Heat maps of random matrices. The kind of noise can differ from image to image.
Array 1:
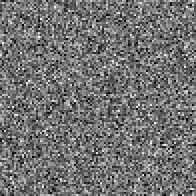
independent entries
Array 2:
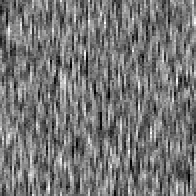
streaked along the columns
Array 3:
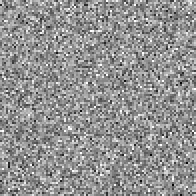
independent entries
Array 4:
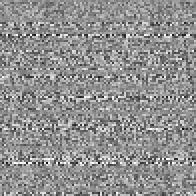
rows of uneven size
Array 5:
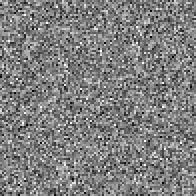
independent entries
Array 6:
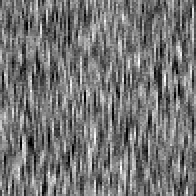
streaked along the columns
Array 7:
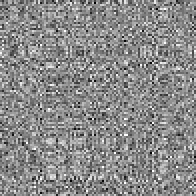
low rank plus noise
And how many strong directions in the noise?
three or four
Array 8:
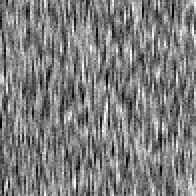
streaked along the columns
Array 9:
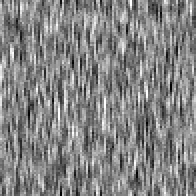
streaked along the columns
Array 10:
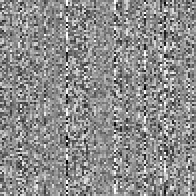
columns of uneven size
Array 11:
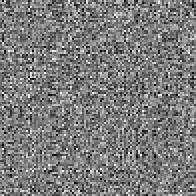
low rank plus noise
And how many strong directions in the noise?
five to eight
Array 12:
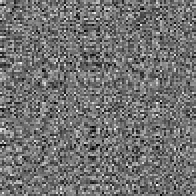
low rank plus noise
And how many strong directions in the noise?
three or four
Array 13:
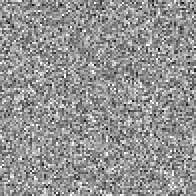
independent entries
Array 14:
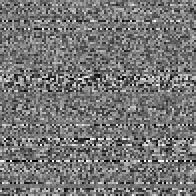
rows of uneven size
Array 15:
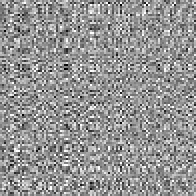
low rank plus noise
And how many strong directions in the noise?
two
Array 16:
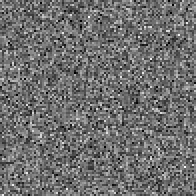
independent entries
